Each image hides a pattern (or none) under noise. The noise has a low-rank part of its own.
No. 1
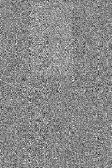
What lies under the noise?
one block
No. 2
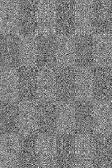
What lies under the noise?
a checkerboard
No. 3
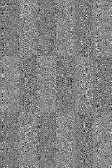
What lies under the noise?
a checkerboard
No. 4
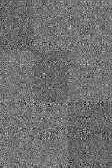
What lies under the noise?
blocks along the diagonal
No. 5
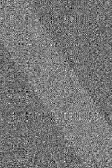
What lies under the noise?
a diagonal band
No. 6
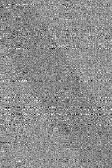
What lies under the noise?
a diagonal band
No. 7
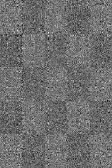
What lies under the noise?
a checkerboard
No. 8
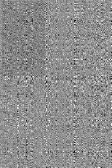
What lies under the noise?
one block
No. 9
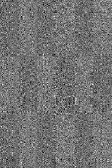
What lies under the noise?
a checkerboard
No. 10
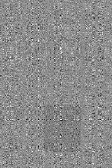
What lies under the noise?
one block
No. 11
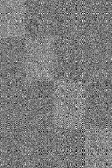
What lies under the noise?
blocks along the diagonal
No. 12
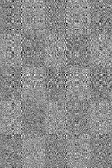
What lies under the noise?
a checkerboard
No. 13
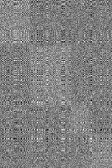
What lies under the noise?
blocks along the diagonal
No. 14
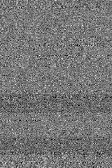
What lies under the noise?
bands of rows
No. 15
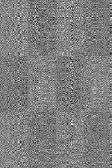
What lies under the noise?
a checkerboard
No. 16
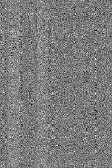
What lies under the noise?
bands of columns
